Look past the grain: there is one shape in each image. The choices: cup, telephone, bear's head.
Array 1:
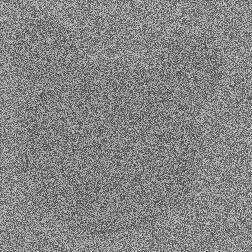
bear's head
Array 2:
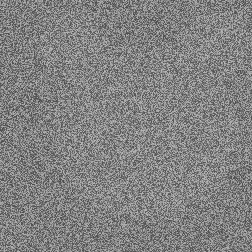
bear's head
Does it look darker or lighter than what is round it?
lighter
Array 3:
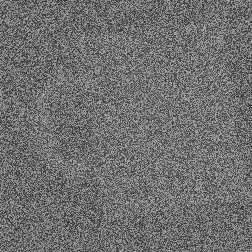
cup
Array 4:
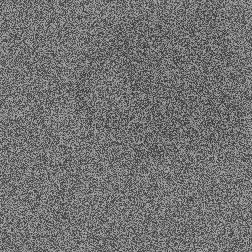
cup
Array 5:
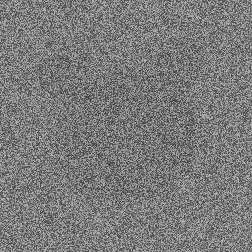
bear's head
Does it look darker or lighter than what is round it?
darker
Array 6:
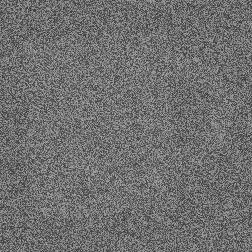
cup
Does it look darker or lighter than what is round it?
lighter
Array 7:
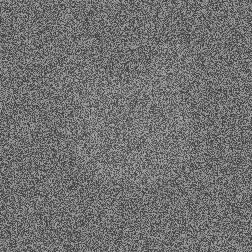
bear's head
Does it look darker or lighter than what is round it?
lighter
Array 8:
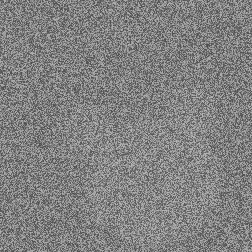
bear's head
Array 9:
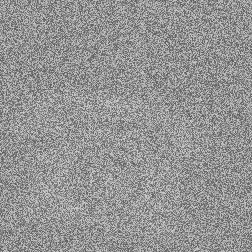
telephone
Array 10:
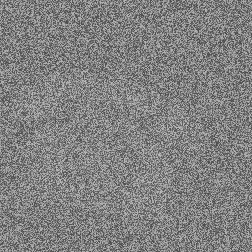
telephone
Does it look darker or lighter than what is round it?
lighter
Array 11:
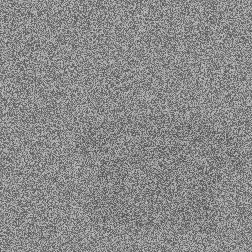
telephone
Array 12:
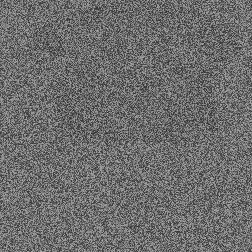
telephone
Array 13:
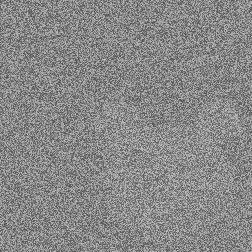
bear's head
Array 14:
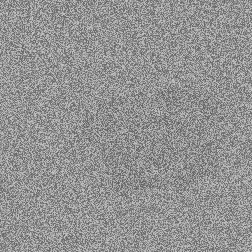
telephone
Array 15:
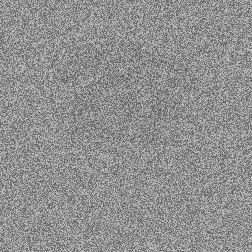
telephone
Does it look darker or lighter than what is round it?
darker
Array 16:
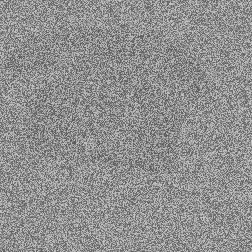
telephone
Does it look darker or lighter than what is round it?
darker
